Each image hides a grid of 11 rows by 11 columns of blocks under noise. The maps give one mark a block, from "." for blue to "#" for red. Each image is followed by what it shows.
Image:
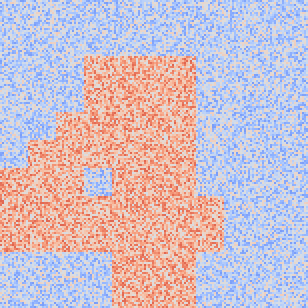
. . . . . . . . . . .
. . . . . . . . . . .
. . . # # # # . . . .
. . . # # # # . . . .
. . # # # # # . . . .
. # # # # # # . . . .
# # # . # # # . . . .
# # # # # # # # . . .
# # # # # # # # . . .
. . . . # # # . . . .
. . . . # # # . . . .
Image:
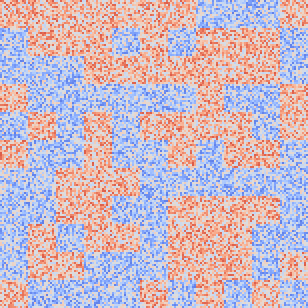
# # # # # # # . . . #
. # # # . # . # # # .
. . . # # # # # # # .
# . . . . . . # . . #
. # . # . # # # # . #
# . . # . . # . # # .
. . # # # . . . . . .
. . # # . . # # # # .
. # . # # . # # # . .
. # # . . . # # # . #
# . . . . # . # . # .
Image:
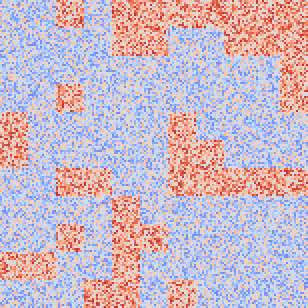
. . # . # # # # # # #
. . . . # # . . # # #
. . . . . . . . . . #
. . # . . . . . . . #
# . . . . . # . . . .
# . . . . . # # . . .
. . # # . . # # # # #
. . . . # . . . . . .
. . # . # # . . . . .
# # . . # . . . . . .
. . . # # . # . . . .
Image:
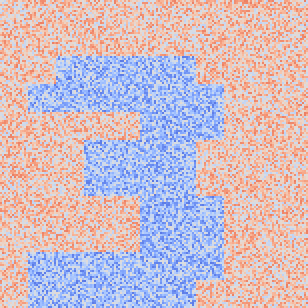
# # # # # # # # # # #
# # # # # # # # # # #
# # . . . . . # # # #
# . . . . . . . # # #
# # # # # . . . # # #
# # # . . . . # # # #
# # # . . . . # # # #
# # # # # . . . # # #
# # # # # . . . # # #
# . . . . . . . # # #
# . . . . . . # # # #
